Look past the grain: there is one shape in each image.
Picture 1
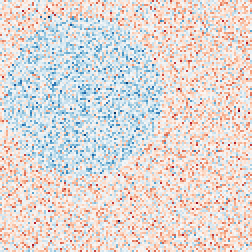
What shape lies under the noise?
disc
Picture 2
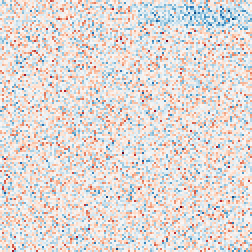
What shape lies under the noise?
bar
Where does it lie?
top right
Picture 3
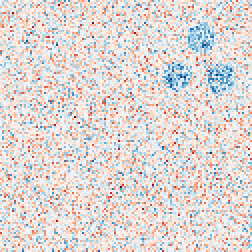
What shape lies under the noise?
three dots
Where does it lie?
top right
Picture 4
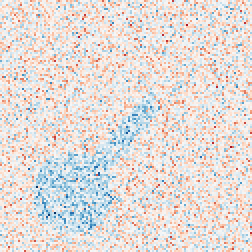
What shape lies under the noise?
lollipop
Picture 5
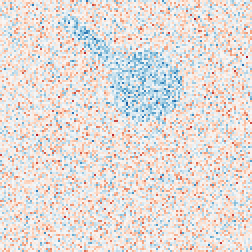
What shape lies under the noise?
lollipop
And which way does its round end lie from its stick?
down and right
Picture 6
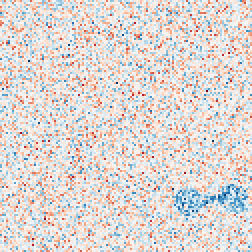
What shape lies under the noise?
dumbbell
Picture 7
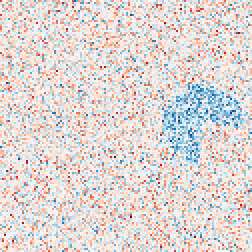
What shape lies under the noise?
disc with a wedge cut out
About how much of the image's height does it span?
a third
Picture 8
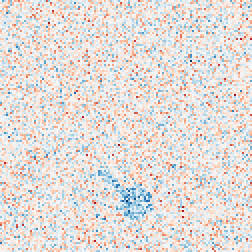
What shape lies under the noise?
lollipop
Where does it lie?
bottom middle
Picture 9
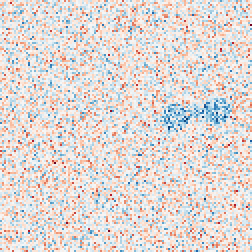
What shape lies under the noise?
dumbbell
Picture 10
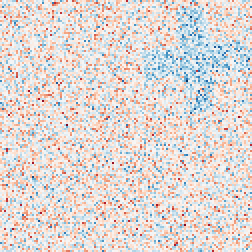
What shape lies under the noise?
cross
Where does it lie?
top right
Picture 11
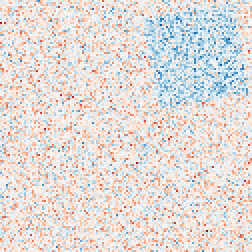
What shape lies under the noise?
square
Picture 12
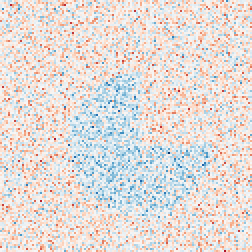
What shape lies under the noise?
disc with a wedge cut out
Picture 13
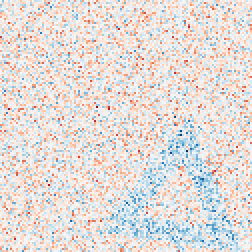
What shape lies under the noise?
triangle frame
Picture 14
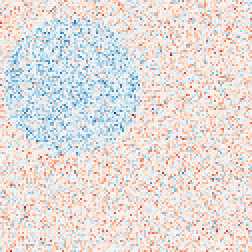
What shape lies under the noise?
disc
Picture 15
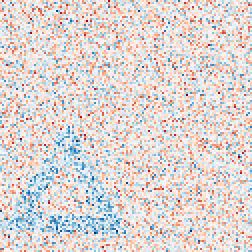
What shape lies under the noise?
triangle frame
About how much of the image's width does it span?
half
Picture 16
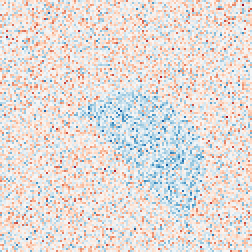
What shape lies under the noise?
half disc
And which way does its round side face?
up and right
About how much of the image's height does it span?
half
